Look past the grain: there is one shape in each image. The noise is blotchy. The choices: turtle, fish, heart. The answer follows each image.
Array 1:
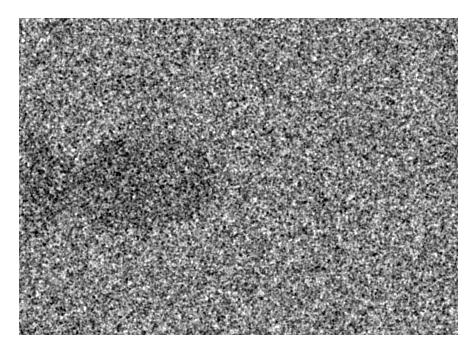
fish
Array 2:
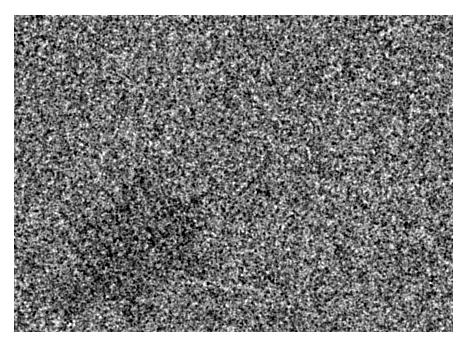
turtle
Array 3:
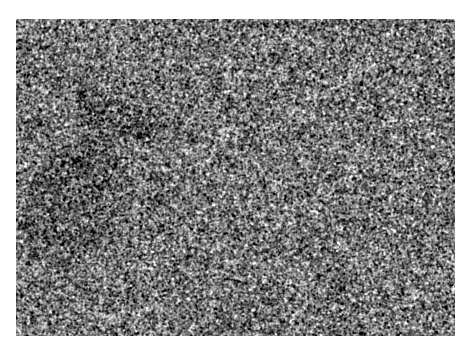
fish
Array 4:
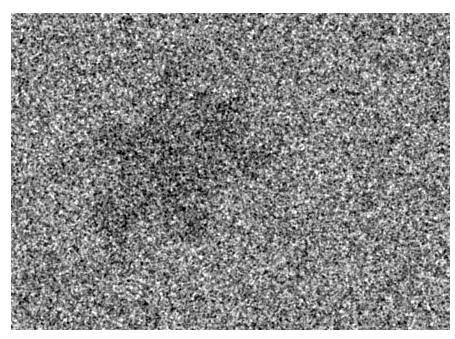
turtle
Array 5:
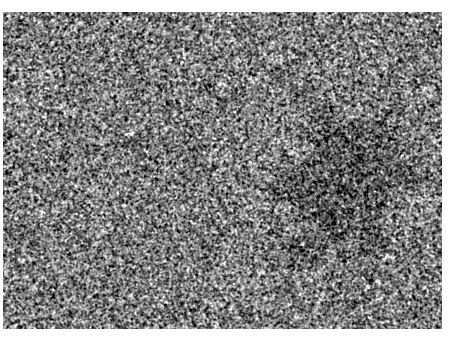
turtle
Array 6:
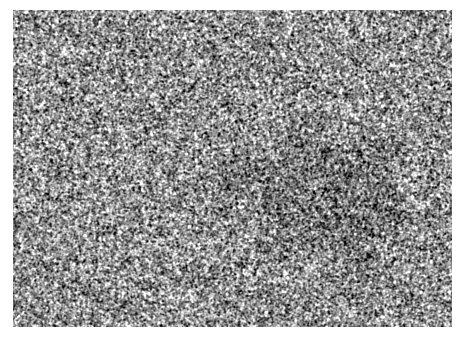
turtle
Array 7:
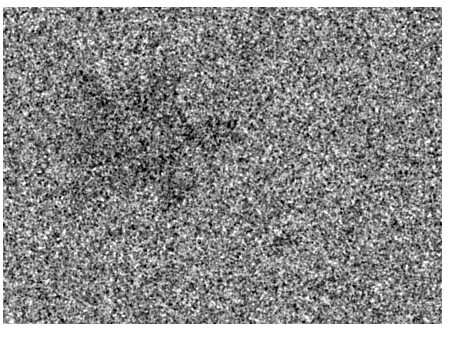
turtle
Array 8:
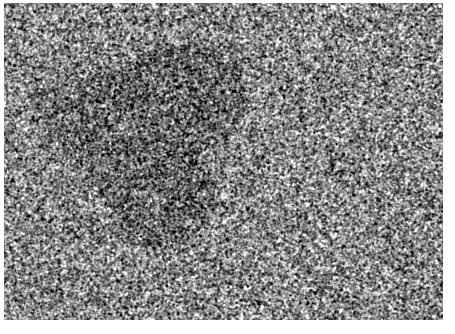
heart
